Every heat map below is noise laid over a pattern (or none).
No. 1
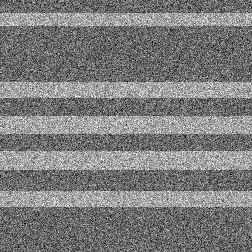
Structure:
bands of rows
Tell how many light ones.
5
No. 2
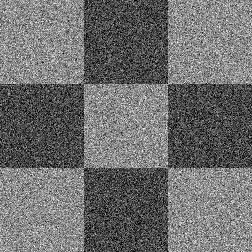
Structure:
a checkerboard
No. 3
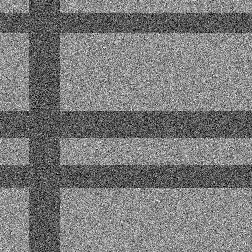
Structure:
bands of rows crossing bands of columns
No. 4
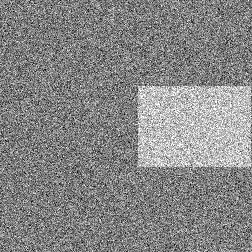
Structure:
one block
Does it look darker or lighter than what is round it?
lighter
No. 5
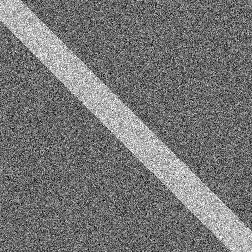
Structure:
a diagonal band
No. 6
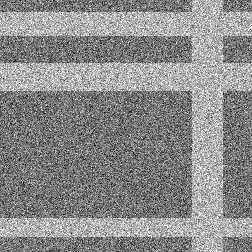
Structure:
bands of rows crossing bands of columns
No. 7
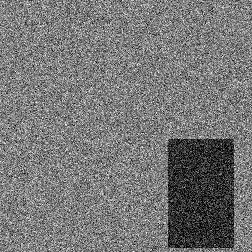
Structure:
one block
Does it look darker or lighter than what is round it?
darker
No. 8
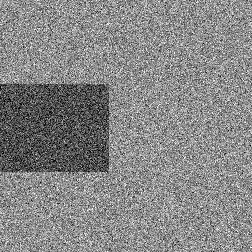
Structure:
one block
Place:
middle left
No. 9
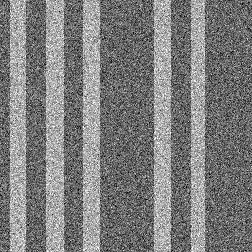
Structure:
bands of columns
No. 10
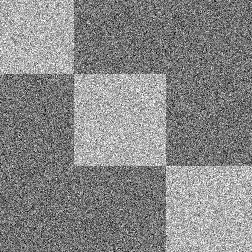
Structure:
blocks along the diagonal
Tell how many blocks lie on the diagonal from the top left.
3
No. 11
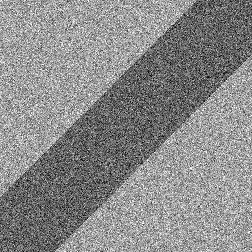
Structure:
a diagonal band
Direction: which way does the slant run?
bottom left to top right
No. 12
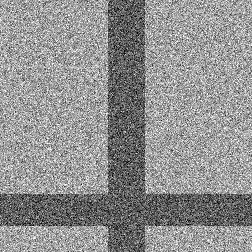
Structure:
bands of rows crossing bands of columns
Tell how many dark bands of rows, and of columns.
1 and 1
